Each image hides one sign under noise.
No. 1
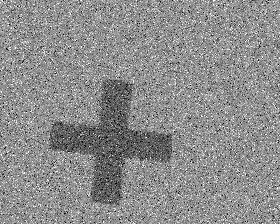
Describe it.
dark plus sign
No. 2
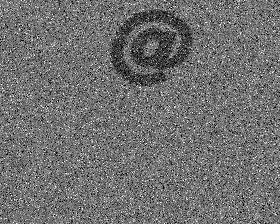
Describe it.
dark at sign, top middle
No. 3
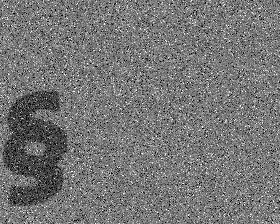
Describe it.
dark section sign
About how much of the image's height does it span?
half
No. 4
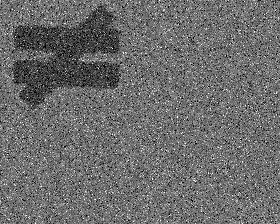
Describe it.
dark not-equal sign
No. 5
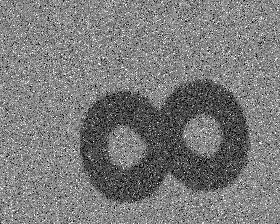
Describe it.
dark infinity sign
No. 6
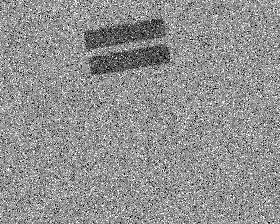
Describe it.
dark equals sign, top middle
